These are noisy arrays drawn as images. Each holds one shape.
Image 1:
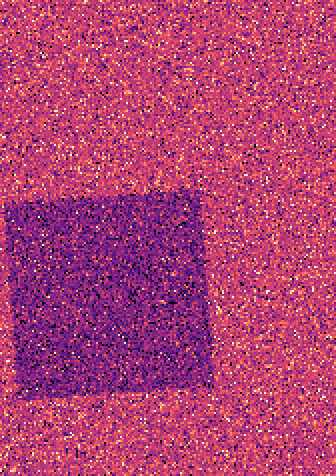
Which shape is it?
square
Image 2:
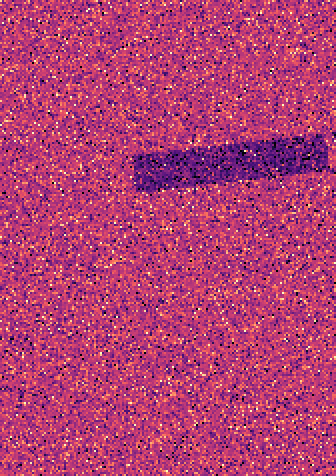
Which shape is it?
bar
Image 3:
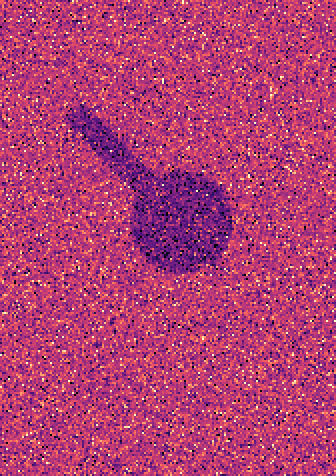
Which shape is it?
lollipop
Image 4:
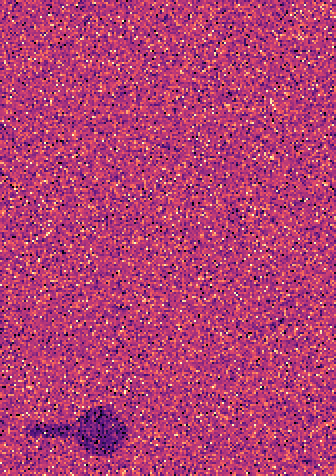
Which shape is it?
lollipop
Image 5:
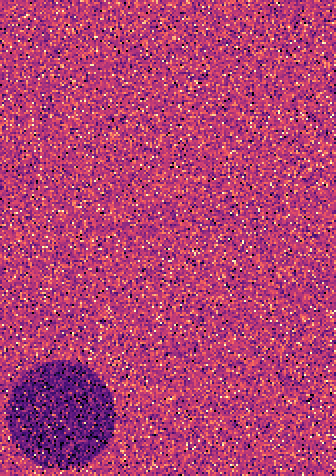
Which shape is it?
disc
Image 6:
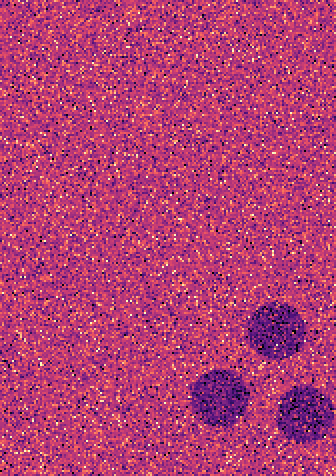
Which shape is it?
three dots
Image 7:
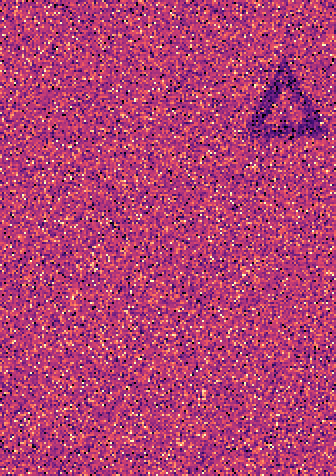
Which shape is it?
triangle frame
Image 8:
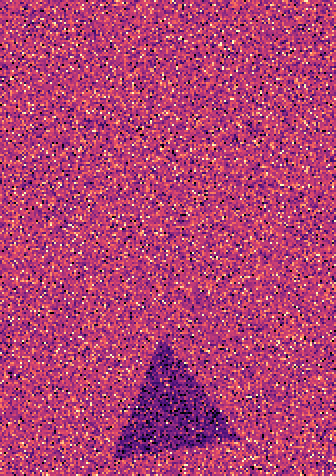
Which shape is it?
triangle
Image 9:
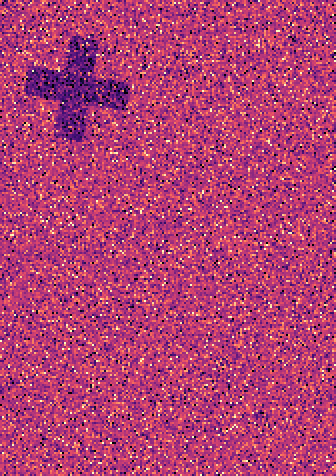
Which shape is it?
cross
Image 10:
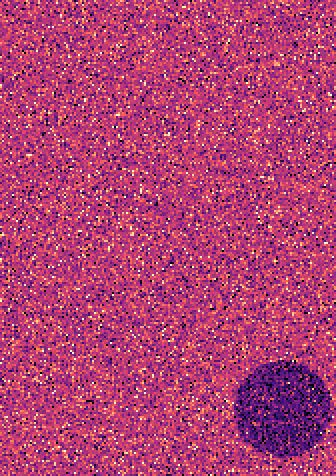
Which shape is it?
disc
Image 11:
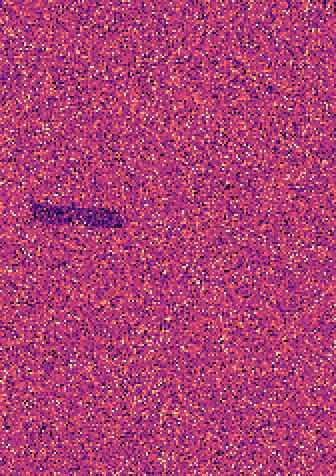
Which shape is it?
bar
